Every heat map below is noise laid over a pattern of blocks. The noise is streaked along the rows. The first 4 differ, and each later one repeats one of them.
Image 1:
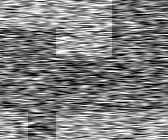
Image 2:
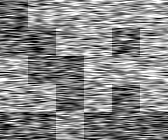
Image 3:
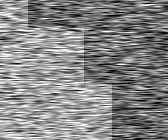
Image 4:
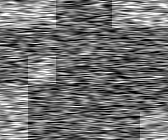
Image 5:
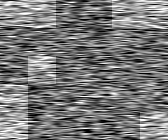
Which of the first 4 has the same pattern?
4
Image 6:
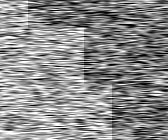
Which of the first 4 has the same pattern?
3
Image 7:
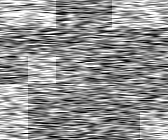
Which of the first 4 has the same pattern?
4
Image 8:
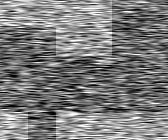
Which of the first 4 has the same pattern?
1
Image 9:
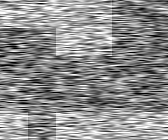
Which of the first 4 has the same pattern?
1
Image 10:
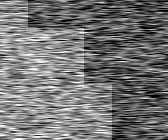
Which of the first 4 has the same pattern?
3
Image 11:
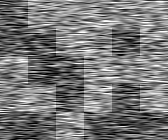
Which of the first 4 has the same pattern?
2
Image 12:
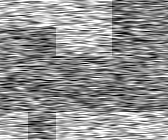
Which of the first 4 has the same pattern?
1
